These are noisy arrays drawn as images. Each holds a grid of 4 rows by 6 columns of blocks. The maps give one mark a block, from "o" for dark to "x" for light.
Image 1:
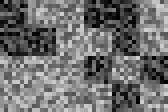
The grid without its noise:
o x x o o x
o o x x o x
x x x o x o
x x x x o x
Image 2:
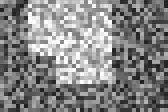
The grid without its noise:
o x x x o o
o x x x o o
o o x x o o
o o o o o o
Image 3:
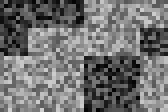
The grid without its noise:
o o o x x x
o x x x x o
x x x o o x
x x x o o x
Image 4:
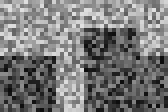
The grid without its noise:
x x x x x x
x x x o o x
o o x o o o
o o x o o o
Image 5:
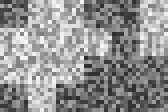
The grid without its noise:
o x x o o x
x x x x o x
x x x o o o
o x o o o o
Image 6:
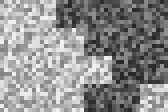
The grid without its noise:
x x o o o o
x x x o o o
x x x x o o
x x x o o x
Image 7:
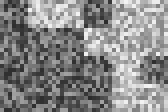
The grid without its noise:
o x x o x x
o o o x x x
o o o o x o
o o o o x x
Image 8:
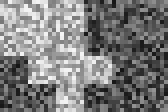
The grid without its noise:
x x x o o o
x x x o o o
o x x x o o
o o x o o o
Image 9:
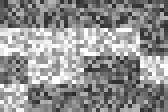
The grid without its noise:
o o o o o o
x x x x x o
o x x o o x
x o o o o o
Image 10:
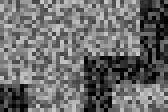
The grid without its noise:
x x x x x o
x x x x x o
x x x o o o
o x x o x x
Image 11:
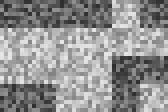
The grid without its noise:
o o o o x o
x x x x x x
x x x x o o
o o x x o x
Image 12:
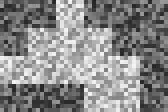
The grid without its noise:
o o x o o o
o x x x o o
x x x x x o
o o o x x o
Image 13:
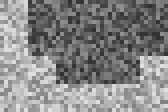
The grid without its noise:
x o o o o o
x o o o o o
x x o o o x
x x x x x x
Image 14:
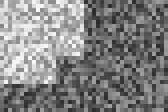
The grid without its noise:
x x x o o o
x x x o o o
x x o o o o
o o o o o o
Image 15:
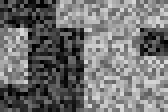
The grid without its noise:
o o x x x x
x o o x x o
x o o x x x
o o o x x x
